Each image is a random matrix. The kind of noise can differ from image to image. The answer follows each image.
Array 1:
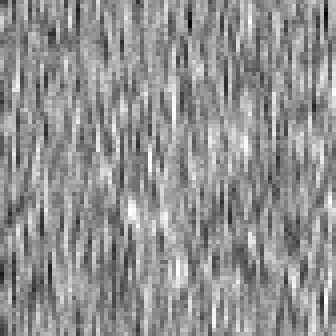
streaked along the columns
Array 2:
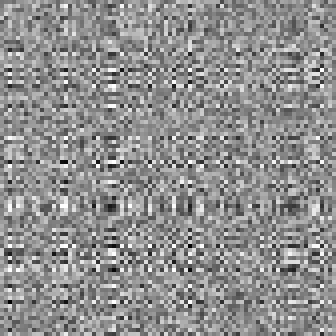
low rank plus noise
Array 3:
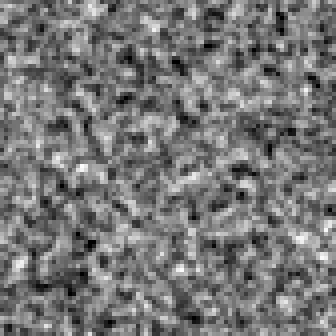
blotchy
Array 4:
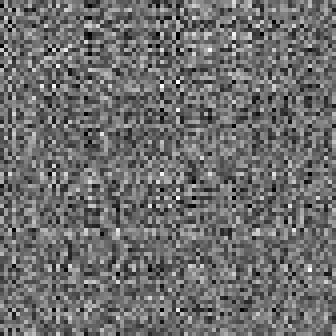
low rank plus noise
